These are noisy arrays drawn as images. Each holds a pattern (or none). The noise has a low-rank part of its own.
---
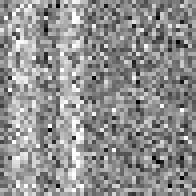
bands of columns
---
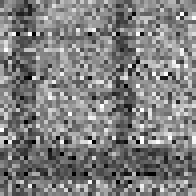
bands of rows crossing bands of columns
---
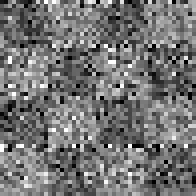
a checkerboard
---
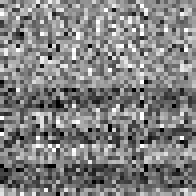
bands of rows
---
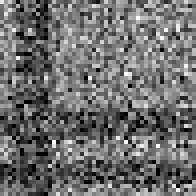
bands of rows crossing bands of columns
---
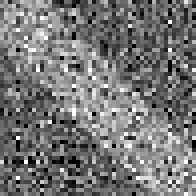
a diagonal band
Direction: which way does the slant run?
top left to bottom right
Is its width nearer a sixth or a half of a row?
a half
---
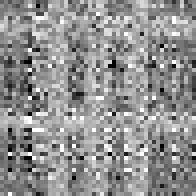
bands of rows crossing bands of columns
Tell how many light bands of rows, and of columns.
2 and 3
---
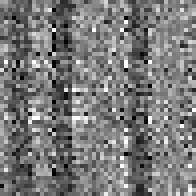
bands of columns
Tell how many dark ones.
3
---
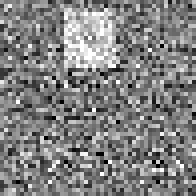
one block
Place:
top middle
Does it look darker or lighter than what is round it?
lighter
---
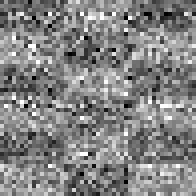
a checkerboard
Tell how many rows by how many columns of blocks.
6 by 3
